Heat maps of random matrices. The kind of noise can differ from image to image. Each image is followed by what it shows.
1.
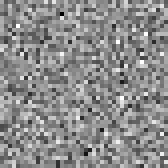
independent entries
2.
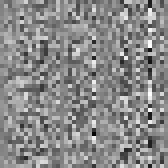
columns of uneven size
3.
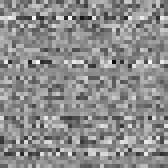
rows of uneven size
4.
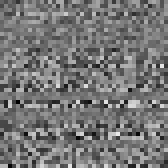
rows of uneven size
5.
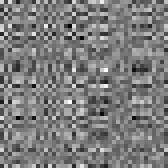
low rank plus noise
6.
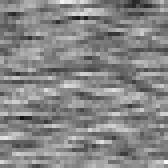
streaked along the rows
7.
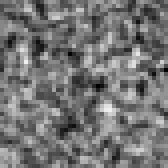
blotchy
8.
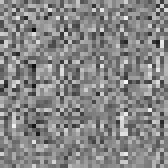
low rank plus noise
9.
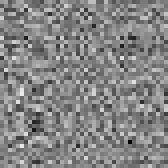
low rank plus noise
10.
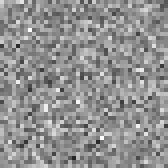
independent entries
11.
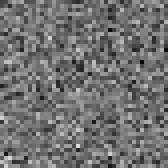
low rank plus noise
